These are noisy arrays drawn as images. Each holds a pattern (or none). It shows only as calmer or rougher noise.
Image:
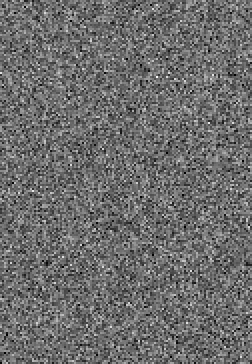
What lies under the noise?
only noise
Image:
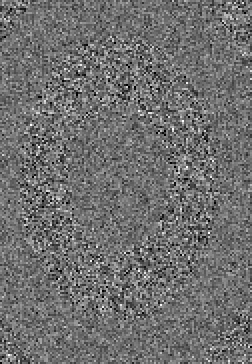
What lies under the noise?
rings round one point
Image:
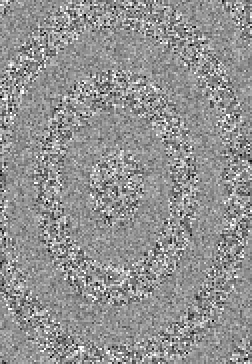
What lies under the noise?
rings round one point
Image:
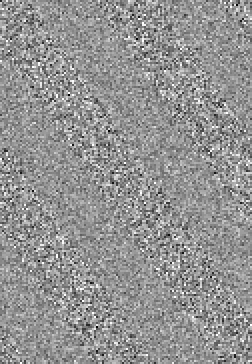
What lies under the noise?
diagonal stripes
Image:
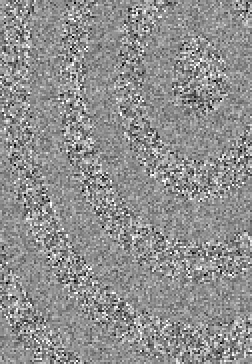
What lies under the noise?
rings round one point
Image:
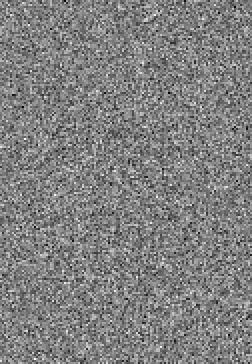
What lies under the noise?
only noise
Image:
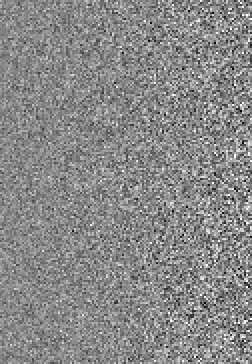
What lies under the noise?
a smooth slope
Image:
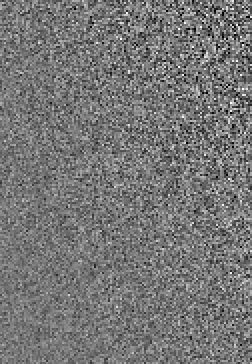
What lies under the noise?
a smooth slope
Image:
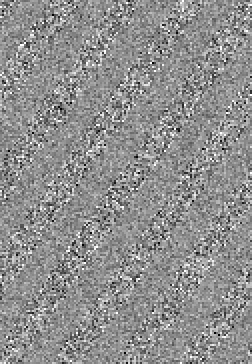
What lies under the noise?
diagonal stripes
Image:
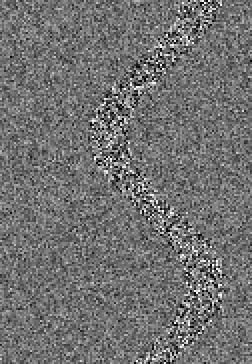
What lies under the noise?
a wavy band
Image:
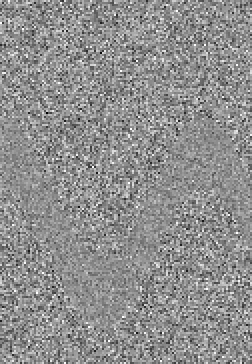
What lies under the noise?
a wavy band
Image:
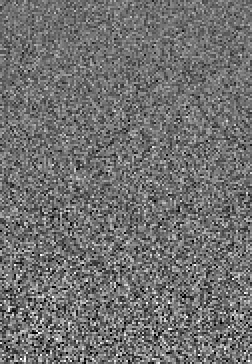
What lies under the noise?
a smooth slope
